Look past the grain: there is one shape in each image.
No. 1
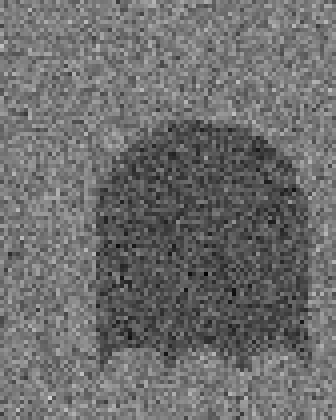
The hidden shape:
ghost
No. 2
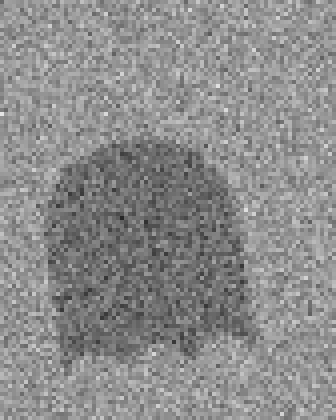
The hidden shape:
ghost
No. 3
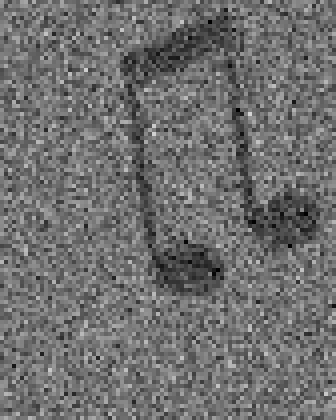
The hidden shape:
pair of musical notes
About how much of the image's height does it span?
two thirds
